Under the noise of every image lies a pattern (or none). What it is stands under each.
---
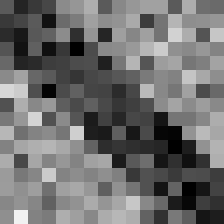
a diagonal band
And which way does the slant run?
top left to bottom right
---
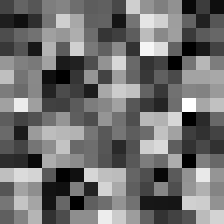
a checkerboard
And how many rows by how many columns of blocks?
4 by 5
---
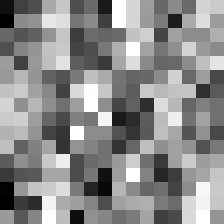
a checkerboard
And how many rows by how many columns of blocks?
3 by 6
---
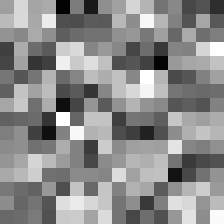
a checkerboard
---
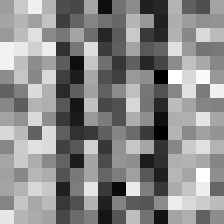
bands of columns
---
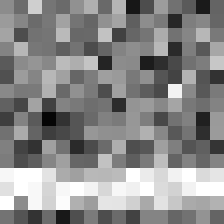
one band of rows
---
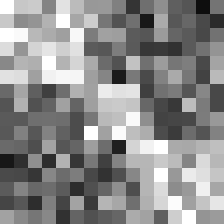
blocks along the diagonal
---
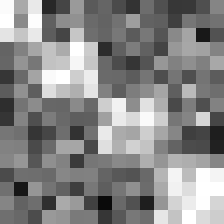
blocks along the diagonal
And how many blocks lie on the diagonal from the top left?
4
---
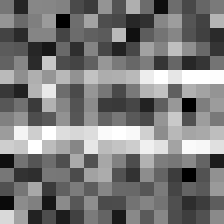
bands of rows
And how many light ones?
2
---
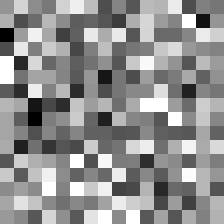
only noise
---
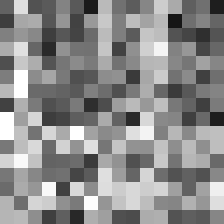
bands of rows crossing bands of columns
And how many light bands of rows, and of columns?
2 and 3
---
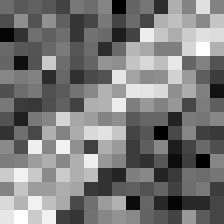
a diagonal band
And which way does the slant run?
bottom left to top right
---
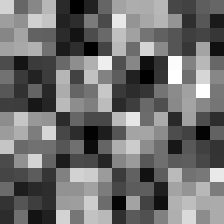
a checkerboard
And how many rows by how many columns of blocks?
4 by 4
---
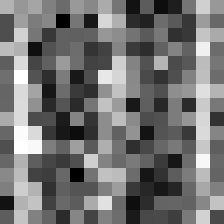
bands of columns
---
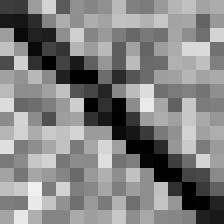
a diagonal band
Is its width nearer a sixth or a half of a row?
a sixth
